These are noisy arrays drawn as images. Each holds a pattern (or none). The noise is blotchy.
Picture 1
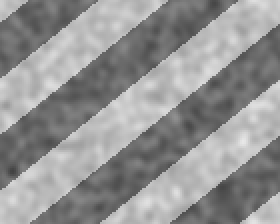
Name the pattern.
diagonal stripes
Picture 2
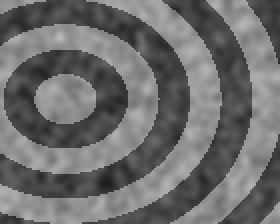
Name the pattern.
rings round one point
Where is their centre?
middle left
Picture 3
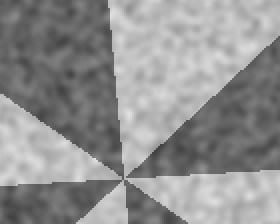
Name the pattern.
spokes from one point
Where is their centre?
bottom middle
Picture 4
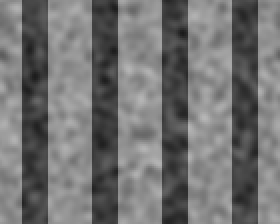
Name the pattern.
vertical stripes
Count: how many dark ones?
4
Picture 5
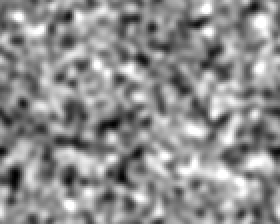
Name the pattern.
only noise
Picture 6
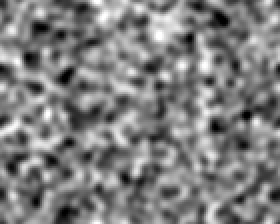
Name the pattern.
only noise
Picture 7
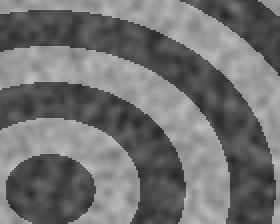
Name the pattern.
rings round one point
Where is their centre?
bottom left
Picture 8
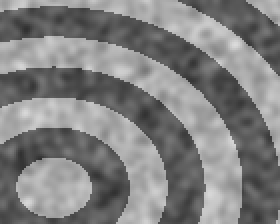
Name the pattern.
rings round one point
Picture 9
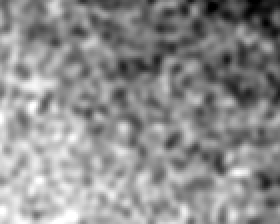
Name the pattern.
a smooth slope
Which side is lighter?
bottom left
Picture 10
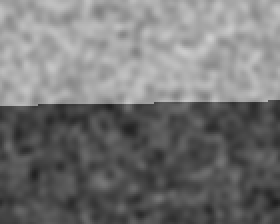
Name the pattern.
a sharp edge
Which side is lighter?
top
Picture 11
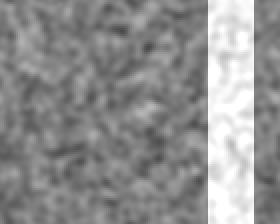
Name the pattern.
one vertical stripe
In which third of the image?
right
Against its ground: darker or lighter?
lighter
